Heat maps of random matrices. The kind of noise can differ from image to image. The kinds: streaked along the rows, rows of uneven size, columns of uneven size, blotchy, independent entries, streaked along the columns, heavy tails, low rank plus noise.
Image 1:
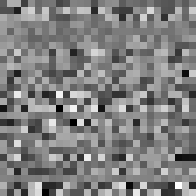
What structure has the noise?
rows of uneven size
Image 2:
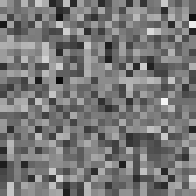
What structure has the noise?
low rank plus noise
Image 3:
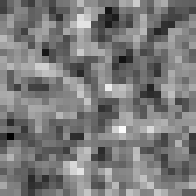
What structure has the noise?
blotchy
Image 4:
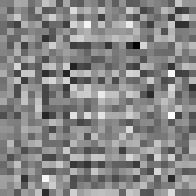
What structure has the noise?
low rank plus noise
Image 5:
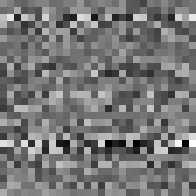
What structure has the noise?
rows of uneven size
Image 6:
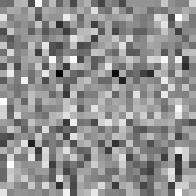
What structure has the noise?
low rank plus noise
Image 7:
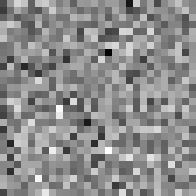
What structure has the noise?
independent entries
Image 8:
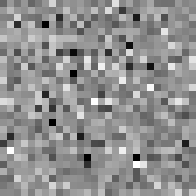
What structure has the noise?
heavy tails
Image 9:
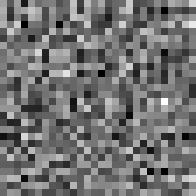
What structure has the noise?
low rank plus noise
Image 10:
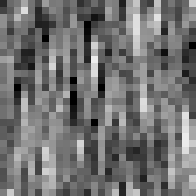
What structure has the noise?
streaked along the columns
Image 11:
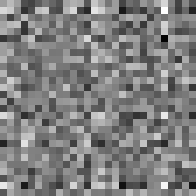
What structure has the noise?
low rank plus noise
